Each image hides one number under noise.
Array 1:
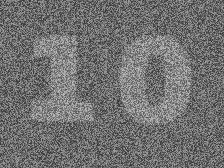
10
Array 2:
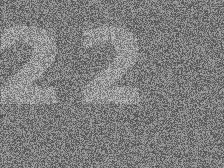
22
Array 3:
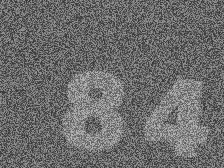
84
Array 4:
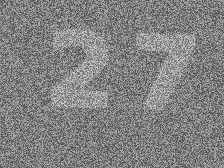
27
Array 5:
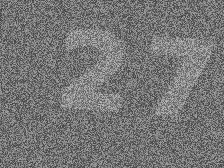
27
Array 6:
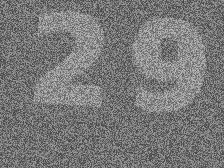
29
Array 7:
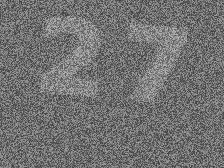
27
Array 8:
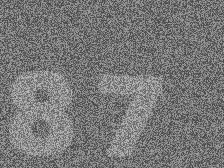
87
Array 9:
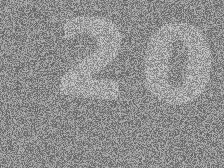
20
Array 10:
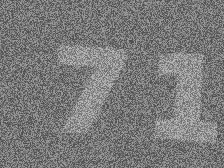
71
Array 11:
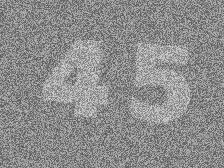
45
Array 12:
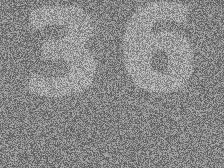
36
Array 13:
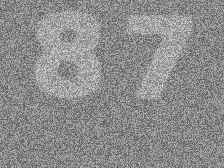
87
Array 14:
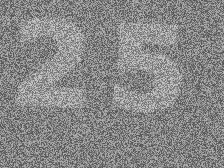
25
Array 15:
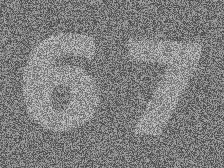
67
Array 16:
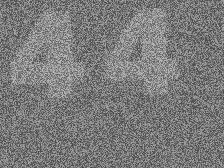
44
